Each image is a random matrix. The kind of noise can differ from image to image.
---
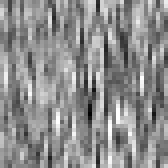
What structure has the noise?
streaked along the columns
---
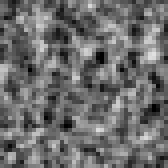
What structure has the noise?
blotchy
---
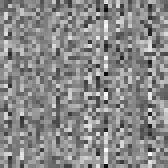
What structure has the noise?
columns of uneven size
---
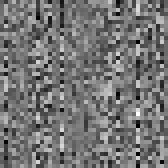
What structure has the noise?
columns of uneven size
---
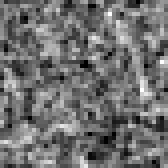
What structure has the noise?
blotchy
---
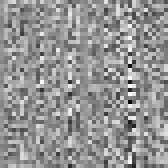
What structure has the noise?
columns of uneven size
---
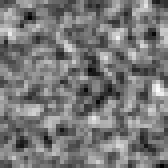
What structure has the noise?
blotchy
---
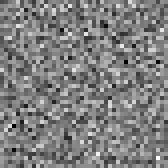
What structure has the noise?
independent entries
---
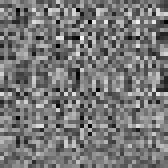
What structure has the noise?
low rank plus noise
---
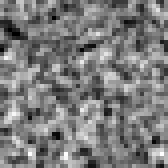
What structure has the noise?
blotchy
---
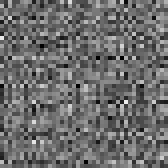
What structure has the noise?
low rank plus noise
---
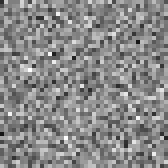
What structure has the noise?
independent entries
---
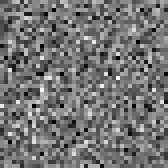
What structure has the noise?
independent entries
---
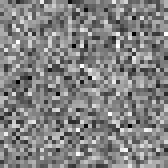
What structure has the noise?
low rank plus noise
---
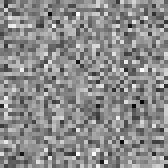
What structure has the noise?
low rank plus noise
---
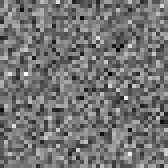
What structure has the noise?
independent entries
